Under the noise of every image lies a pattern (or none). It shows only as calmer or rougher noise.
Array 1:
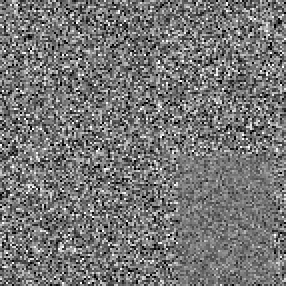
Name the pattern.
one block
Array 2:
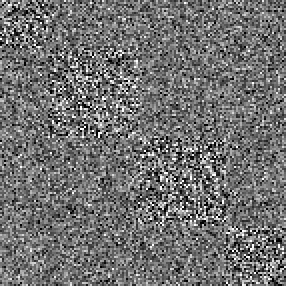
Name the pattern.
blocks along the diagonal
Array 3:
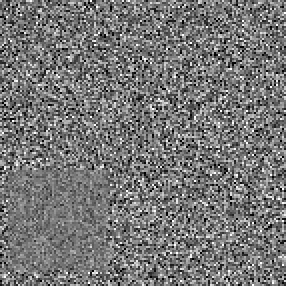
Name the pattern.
one block
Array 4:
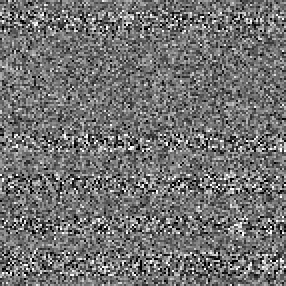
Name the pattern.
bands of rows
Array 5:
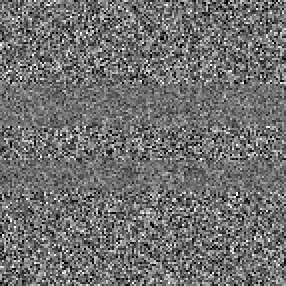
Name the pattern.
bands of rows
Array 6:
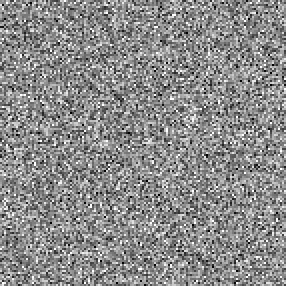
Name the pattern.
only noise
